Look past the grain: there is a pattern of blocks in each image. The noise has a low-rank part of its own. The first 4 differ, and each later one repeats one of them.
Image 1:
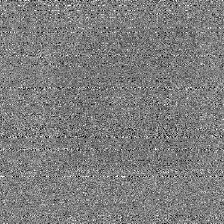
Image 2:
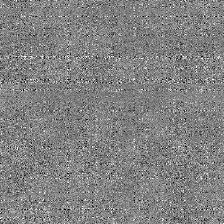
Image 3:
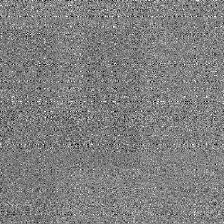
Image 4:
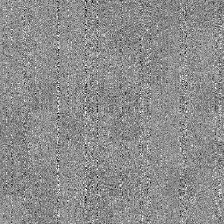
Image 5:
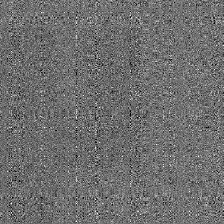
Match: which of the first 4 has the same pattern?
3
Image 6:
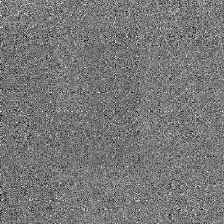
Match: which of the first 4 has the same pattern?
3
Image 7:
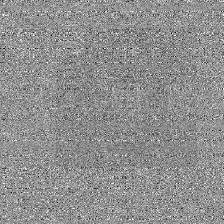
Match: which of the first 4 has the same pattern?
1
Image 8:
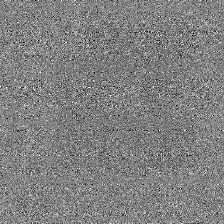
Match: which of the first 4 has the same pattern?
1
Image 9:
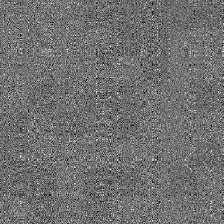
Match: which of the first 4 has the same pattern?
4
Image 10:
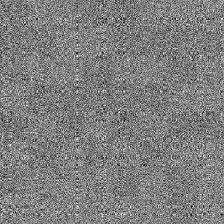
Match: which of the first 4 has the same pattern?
2
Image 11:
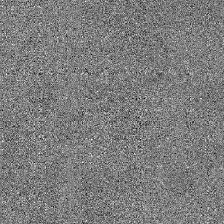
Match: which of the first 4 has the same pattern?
4
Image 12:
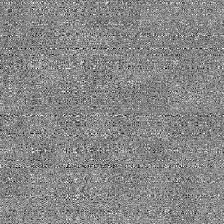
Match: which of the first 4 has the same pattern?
2
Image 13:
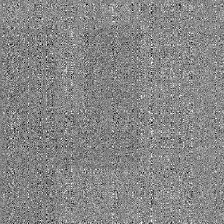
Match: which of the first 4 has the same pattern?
3
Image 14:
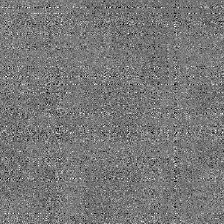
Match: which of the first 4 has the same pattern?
4
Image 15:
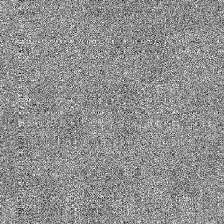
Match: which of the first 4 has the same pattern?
4
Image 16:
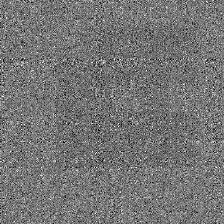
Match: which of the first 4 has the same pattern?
1
